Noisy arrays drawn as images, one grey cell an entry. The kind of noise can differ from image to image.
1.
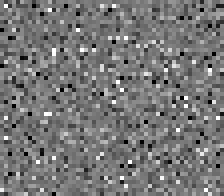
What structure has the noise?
heavy tails
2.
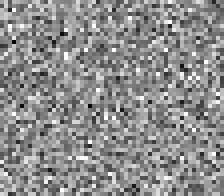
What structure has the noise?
independent entries
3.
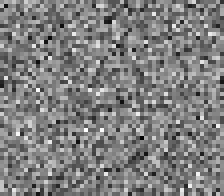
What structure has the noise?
independent entries
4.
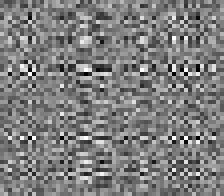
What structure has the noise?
low rank plus noise
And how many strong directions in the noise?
one
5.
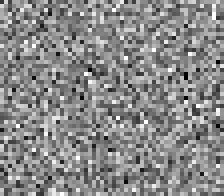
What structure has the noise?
independent entries
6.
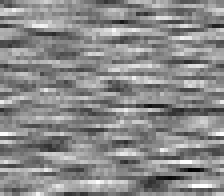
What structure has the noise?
streaked along the rows
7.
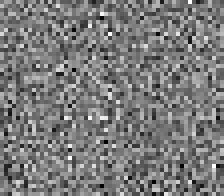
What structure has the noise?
low rank plus noise
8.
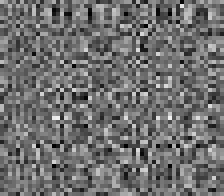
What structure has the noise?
low rank plus noise
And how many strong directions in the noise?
two
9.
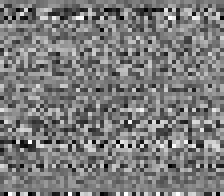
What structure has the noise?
rows of uneven size
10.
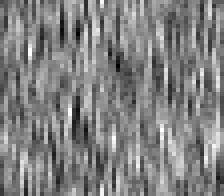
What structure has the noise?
streaked along the columns
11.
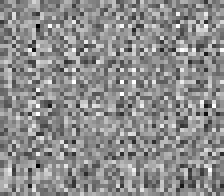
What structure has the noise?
low rank plus noise
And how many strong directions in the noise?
three or four
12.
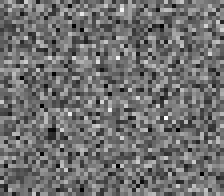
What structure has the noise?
independent entries
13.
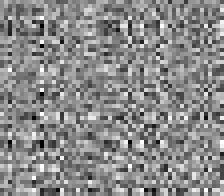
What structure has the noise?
low rank plus noise
